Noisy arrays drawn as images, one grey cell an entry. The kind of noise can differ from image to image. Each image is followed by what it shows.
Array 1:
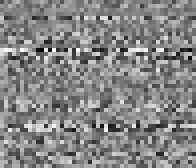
rows of uneven size
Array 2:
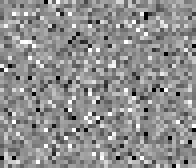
heavy tails
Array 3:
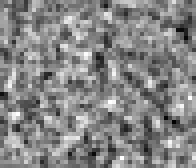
blotchy
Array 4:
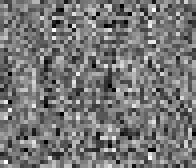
low rank plus noise
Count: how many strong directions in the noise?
three or four
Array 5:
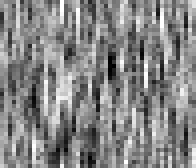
streaked along the columns
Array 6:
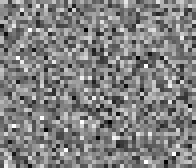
independent entries
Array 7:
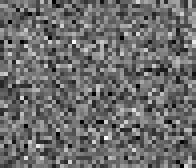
independent entries
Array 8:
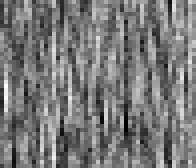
streaked along the columns
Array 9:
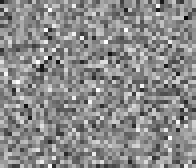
independent entries
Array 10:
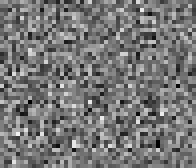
low rank plus noise
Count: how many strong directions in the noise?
three or four
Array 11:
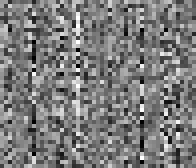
columns of uneven size
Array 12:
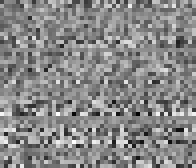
rows of uneven size
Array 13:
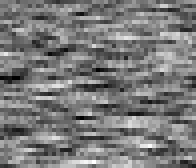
streaked along the rows
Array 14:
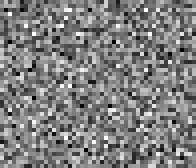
independent entries
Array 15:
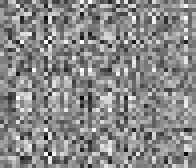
low rank plus noise
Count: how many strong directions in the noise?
two
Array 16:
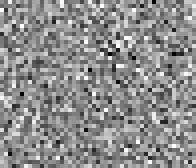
independent entries
